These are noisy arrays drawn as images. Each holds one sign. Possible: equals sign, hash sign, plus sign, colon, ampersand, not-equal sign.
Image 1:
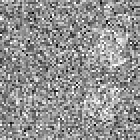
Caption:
light colon
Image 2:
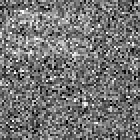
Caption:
light equals sign
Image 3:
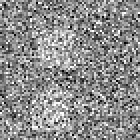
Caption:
light colon
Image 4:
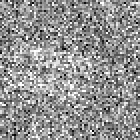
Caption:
light equals sign
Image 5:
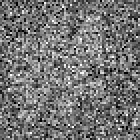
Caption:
light hash sign
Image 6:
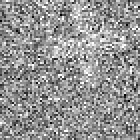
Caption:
light plus sign
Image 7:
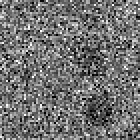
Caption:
dark colon
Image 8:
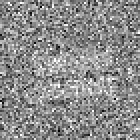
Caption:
light equals sign
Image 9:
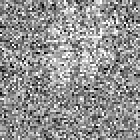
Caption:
light hash sign
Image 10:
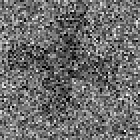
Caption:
dark plus sign
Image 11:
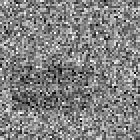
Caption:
dark equals sign
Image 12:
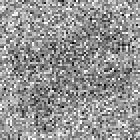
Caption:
dark not-equal sign
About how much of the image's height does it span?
nearly all
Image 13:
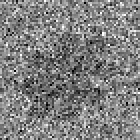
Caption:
dark hash sign
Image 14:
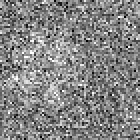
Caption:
light hash sign
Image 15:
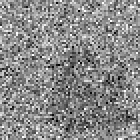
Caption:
dark ampersand
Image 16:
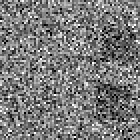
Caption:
dark colon
